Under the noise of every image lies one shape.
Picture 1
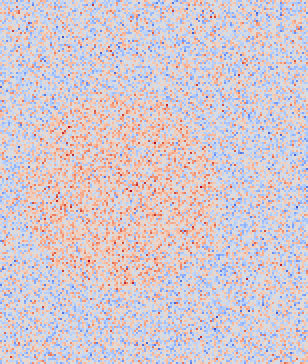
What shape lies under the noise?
disc
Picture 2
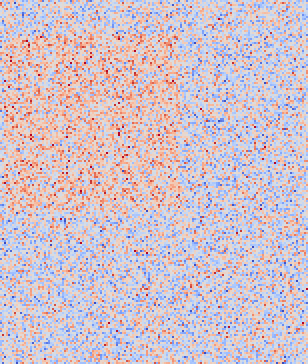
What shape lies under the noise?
square
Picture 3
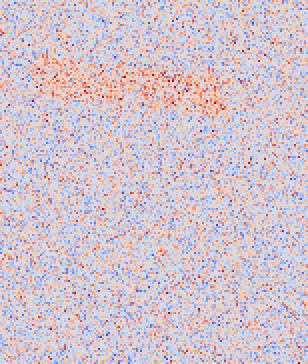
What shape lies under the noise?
bar
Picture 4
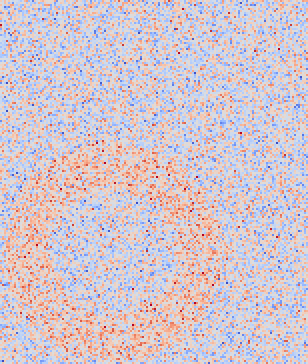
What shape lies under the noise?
ring
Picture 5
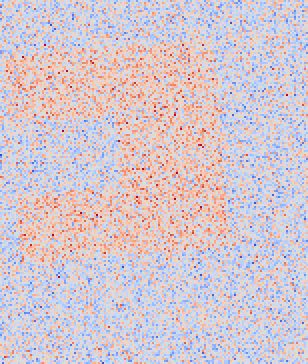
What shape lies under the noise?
square with a notch
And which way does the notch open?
left
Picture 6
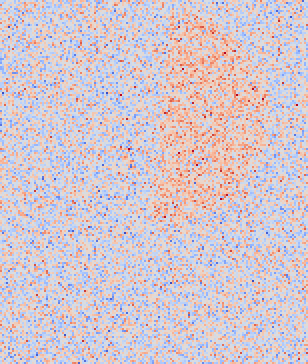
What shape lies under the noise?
half disc
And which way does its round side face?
right
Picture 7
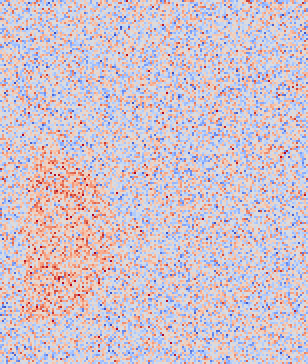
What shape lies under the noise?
half disc
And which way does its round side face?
right
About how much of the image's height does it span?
half
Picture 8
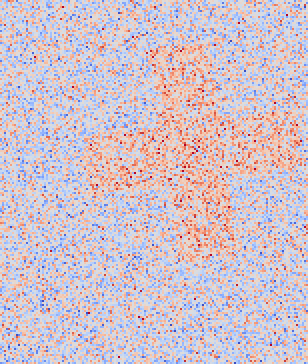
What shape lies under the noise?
cross
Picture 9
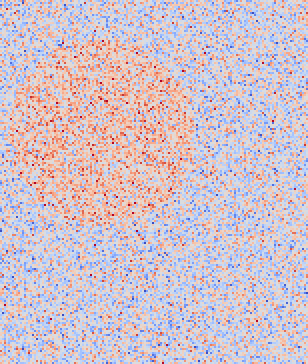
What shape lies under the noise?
disc
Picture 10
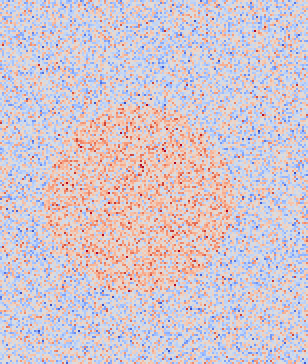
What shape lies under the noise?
disc
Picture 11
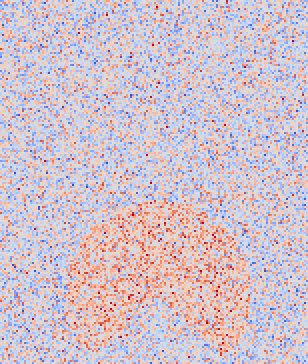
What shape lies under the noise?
disc with a wedge cut out
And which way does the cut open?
down
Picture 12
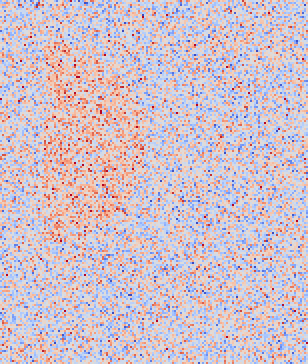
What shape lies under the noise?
half disc
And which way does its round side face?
right
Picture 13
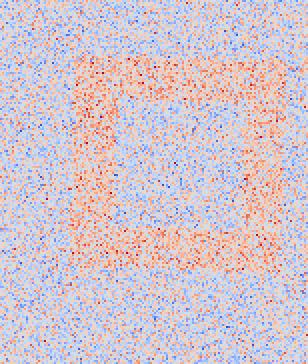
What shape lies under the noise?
square frame
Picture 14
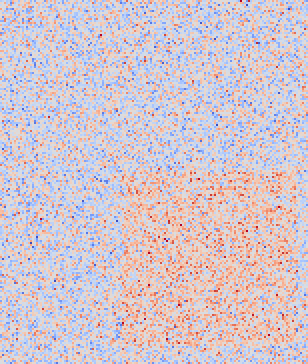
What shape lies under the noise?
square
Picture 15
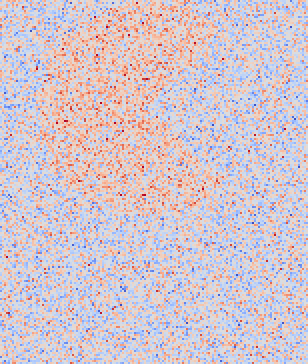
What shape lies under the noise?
disc with a wedge cut out
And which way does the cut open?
right
